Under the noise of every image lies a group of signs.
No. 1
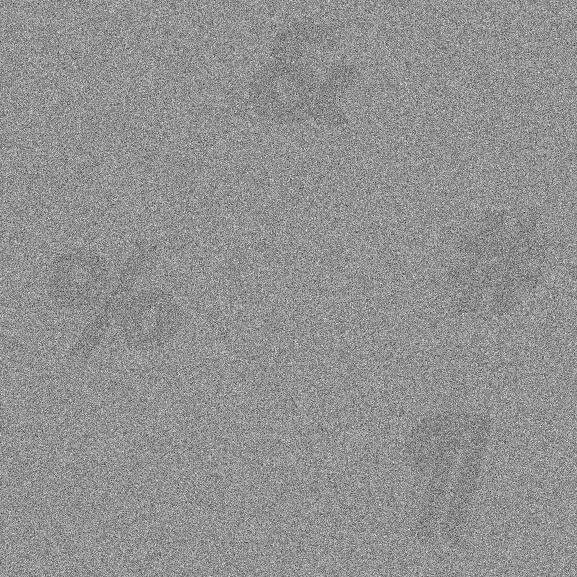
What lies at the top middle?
ampersand
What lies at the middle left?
percent sign
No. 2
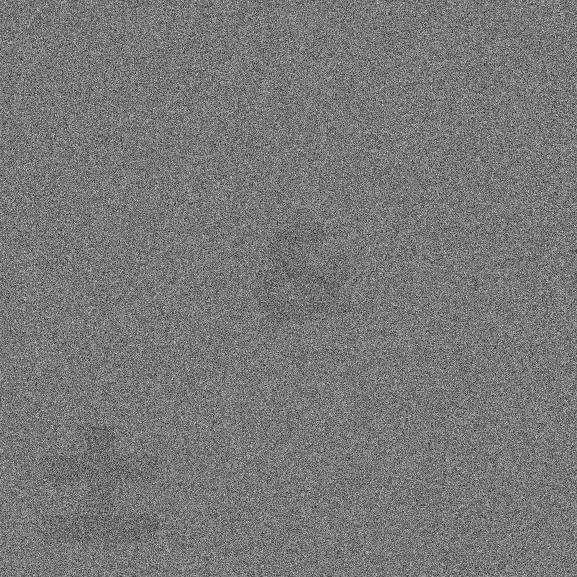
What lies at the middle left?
nothing
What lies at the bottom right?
nothing
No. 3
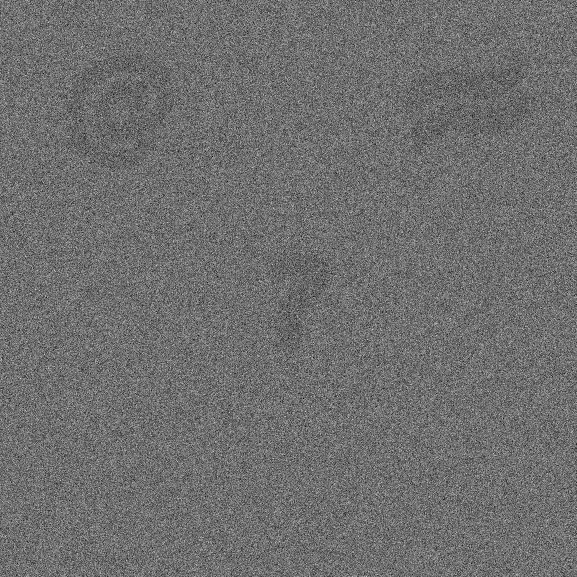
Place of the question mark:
centre
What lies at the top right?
approximately sign
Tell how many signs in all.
3
